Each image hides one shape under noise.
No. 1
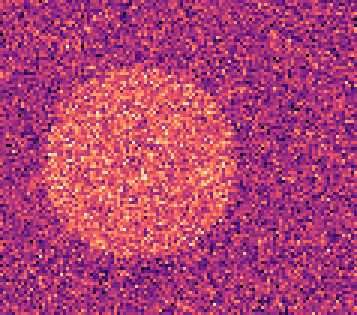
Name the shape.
disc
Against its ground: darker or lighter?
lighter
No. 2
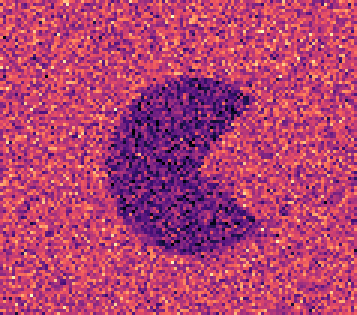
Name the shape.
disc with a wedge cut out
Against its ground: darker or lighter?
darker
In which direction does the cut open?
right
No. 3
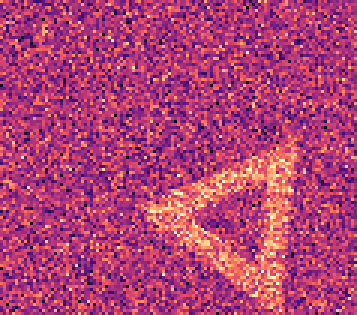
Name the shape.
triangle frame
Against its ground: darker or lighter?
lighter
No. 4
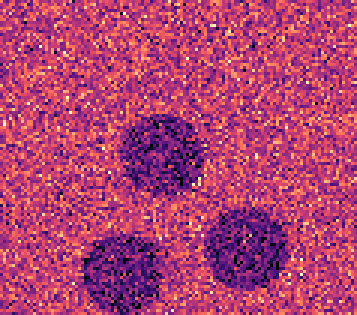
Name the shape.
three dots
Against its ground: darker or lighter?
darker
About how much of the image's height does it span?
two thirds
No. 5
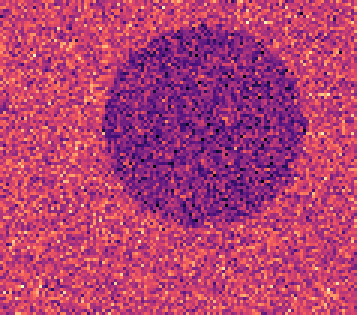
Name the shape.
disc
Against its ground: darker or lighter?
darker
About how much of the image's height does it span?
two thirds
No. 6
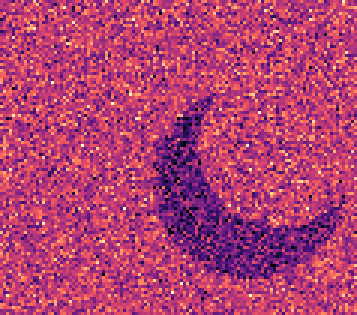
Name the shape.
crescent
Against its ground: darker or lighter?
darker
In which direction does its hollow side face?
up and right
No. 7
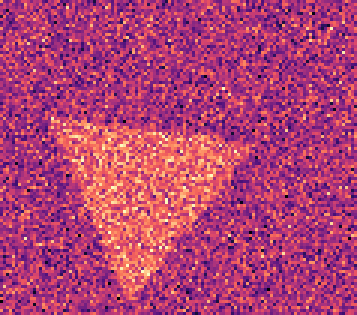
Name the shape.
triangle
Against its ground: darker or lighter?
lighter
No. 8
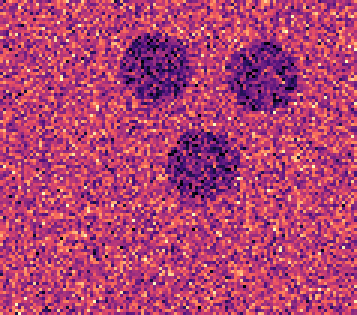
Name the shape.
three dots
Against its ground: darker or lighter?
darker
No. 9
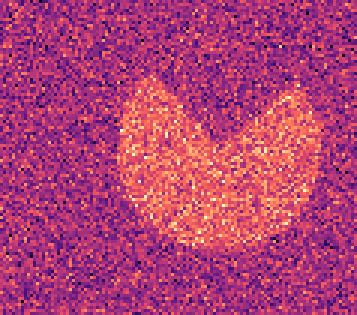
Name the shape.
disc with a wedge cut out
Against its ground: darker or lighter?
lighter
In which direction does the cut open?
up
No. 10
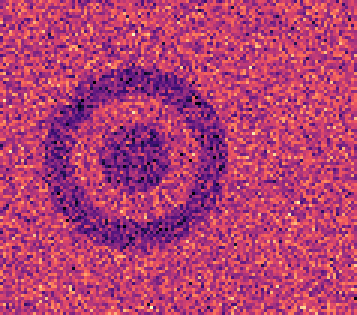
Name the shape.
bullseye
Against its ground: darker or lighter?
darker
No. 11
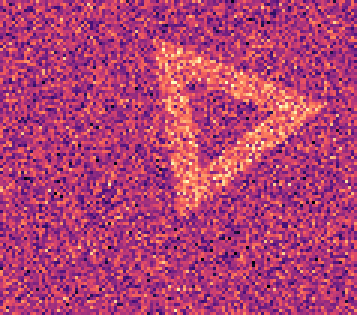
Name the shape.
triangle frame
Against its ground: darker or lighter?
lighter
